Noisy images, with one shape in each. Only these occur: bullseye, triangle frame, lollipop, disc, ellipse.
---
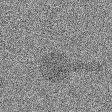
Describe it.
dark lollipop
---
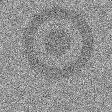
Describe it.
dark bullseye
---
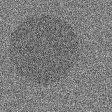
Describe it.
dark disc
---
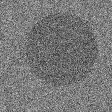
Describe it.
dark disc
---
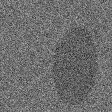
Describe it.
dark ellipse
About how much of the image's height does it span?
two thirds
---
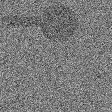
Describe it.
dark lollipop
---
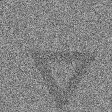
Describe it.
dark triangle frame
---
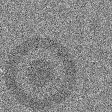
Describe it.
dark bullseye
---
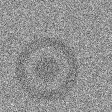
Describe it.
dark bullseye
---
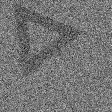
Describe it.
dark triangle frame
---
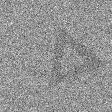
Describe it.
dark triangle frame
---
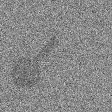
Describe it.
dark lollipop
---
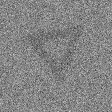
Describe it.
dark triangle frame
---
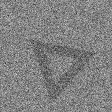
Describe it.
dark triangle frame
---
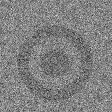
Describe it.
dark bullseye
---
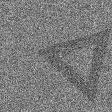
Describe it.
dark triangle frame
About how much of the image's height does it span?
two thirds
